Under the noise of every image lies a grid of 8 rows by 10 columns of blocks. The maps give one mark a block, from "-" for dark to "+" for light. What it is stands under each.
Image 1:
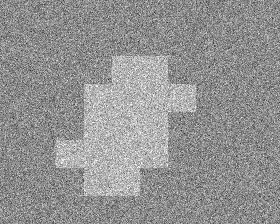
- - - - - - - - - -
- - - - - - - - - -
- - - - + + - - - -
- - - + + + + - - -
- - - + + + - - - -
- - + + + + - - - -
- - - + + - - - - -
- - - - - - - - - -
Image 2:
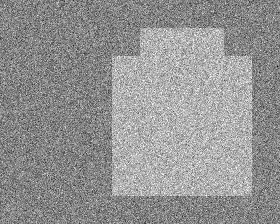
- - - - - - - - - -
- - - - - + + + - -
- - - - + + + + + -
- - - - + + + + + -
- - - - + + + + + -
- - - - + + + + + -
- - - - + + + + + -
- - - - - - - - - -
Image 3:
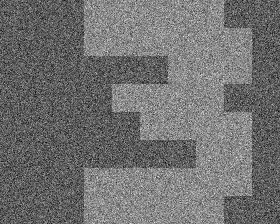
- - - + + + + + - -
- - - + + + + + + -
- - - - - - + + + -
- - - - + + + + - -
- - - - - + + + + -
- - - - - - - + + -
- - - + + + + + + -
- - - + + + + + - -
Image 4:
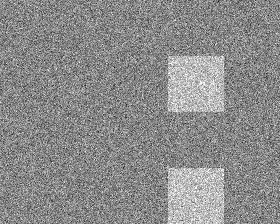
- - - - - - - - - -
- - - - - - - - - -
- - - - - - + + - -
- - - - - - + + - -
- - - - - - - - - -
- - - - - - - - - -
- - - - - - + + - -
- - - - - - + + - -
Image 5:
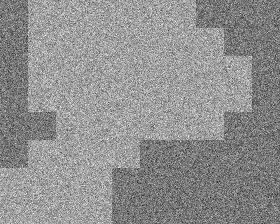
- + + + + + + - - -
- + + + + + + + - -
- + + + + + + + + -
- + + + + + + + + -
- - + + + + + + - -
- + + + + - - - - -
+ + + + - - - - - -
+ + + + - - - - - -
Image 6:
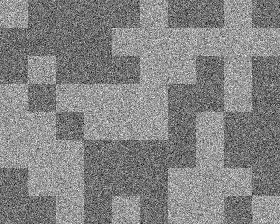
+ - - - - + - - + -
- - - - + + + + + +
- + - - - + + - + -
+ - + + + + - - + -
+ + - + + + - + - -
+ + + - - - - + - -
- + + - - - + + + -
- - + - + - + + - +
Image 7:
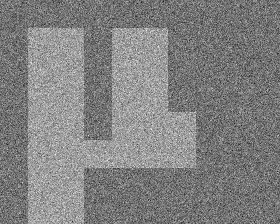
- - - - - - - - - -
- + + - + + - - - -
- + + - + + - - - -
- + + - + + - - - -
- + + - + + + - - -
- + + + + + + - - -
- + + - - - - - - -
- + + - - - - - - -
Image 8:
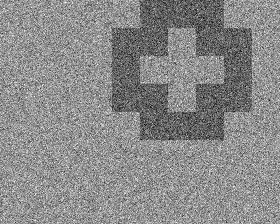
+ + + + + - - - + +
+ + + + - - + - - +
+ + + + - + + + - +
+ + + + - - + - - +
+ + + + + - - - + +
+ + + + + + + + + +
+ + + + + + + + + +
+ + + + + + + + + +
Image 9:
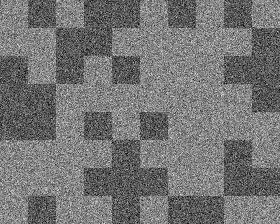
+ - + - - + - + - +
+ + - - + + + + + -
- + - + - + + + - -
- - + + + + + + + -
- - + - + - + + + +
+ + + + - + + + - +
+ + + - - - + + - -
+ - + + - + - - + +
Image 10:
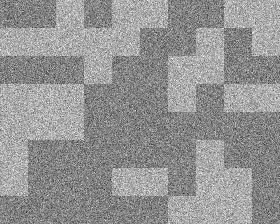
- - + - + + - - + +
+ + + + + - - + - +
- - - + - - + + - -
+ + + - - - + - + +
+ + + - - - - - - -
+ - - - - - - + - -
+ - - - + + - + + -
- - - - - - + + + -
